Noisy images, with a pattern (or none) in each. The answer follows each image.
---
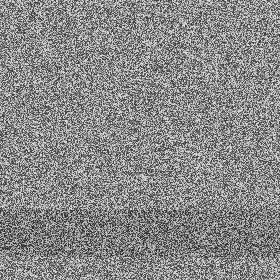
one horizontal stripe
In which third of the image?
bottom
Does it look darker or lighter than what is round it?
darker
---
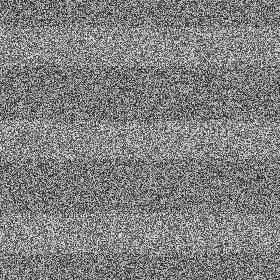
horizontal stripes
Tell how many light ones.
3
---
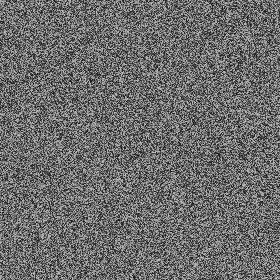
only noise
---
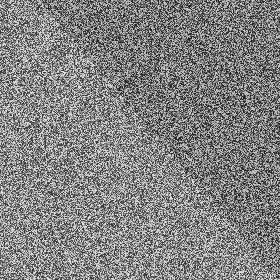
a sharp edge
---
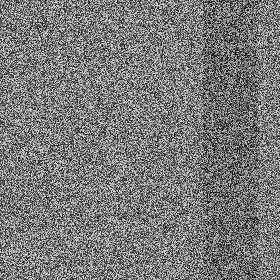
one vertical stripe
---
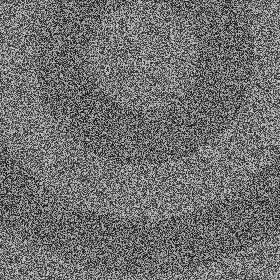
rings round one point
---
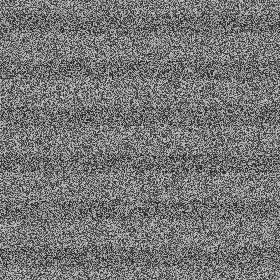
horizontal stripes
